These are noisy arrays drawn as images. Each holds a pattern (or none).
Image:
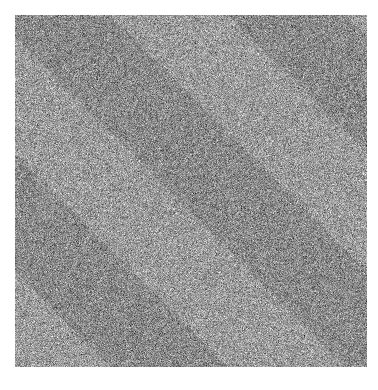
diagonal stripes
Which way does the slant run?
top left to bottom right
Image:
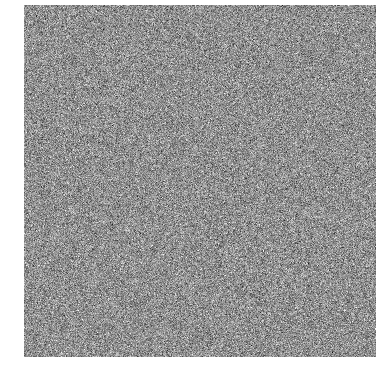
only noise
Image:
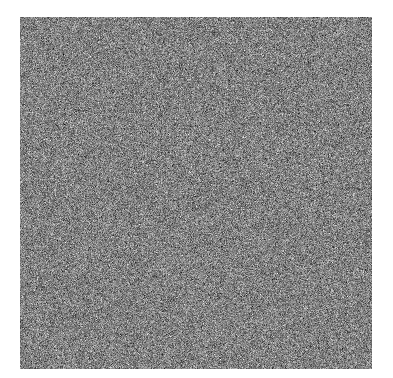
only noise
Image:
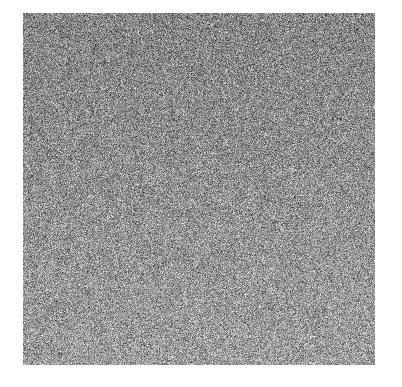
a smooth slope
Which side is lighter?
bottom
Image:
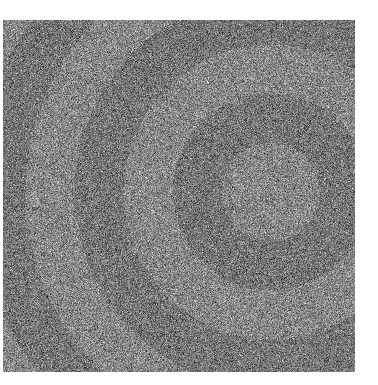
rings round one point
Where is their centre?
middle right
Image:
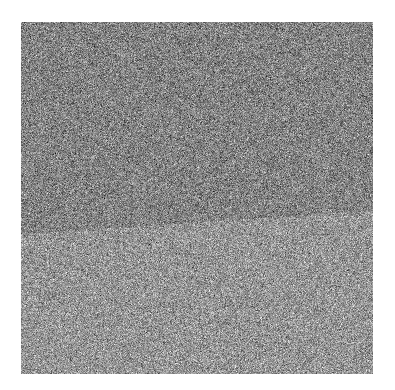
a sharp edge
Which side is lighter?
bottom
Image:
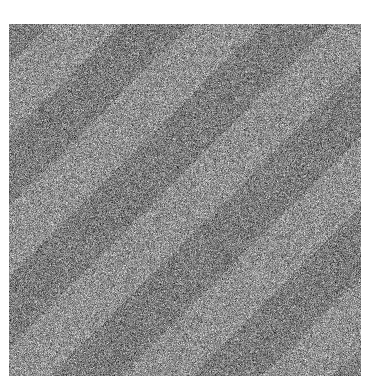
diagonal stripes
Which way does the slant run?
bottom left to top right
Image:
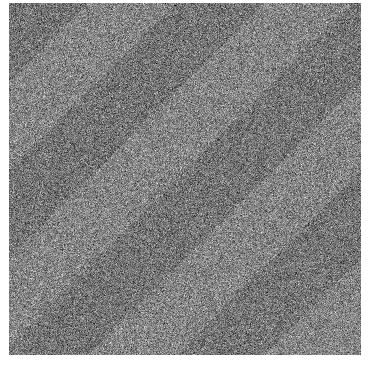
diagonal stripes
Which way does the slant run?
bottom left to top right
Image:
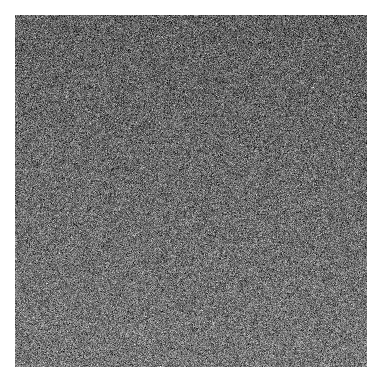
a smooth slope
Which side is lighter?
bottom
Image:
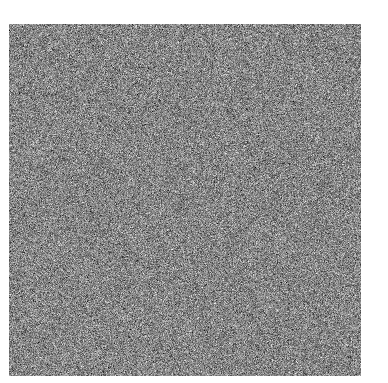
only noise
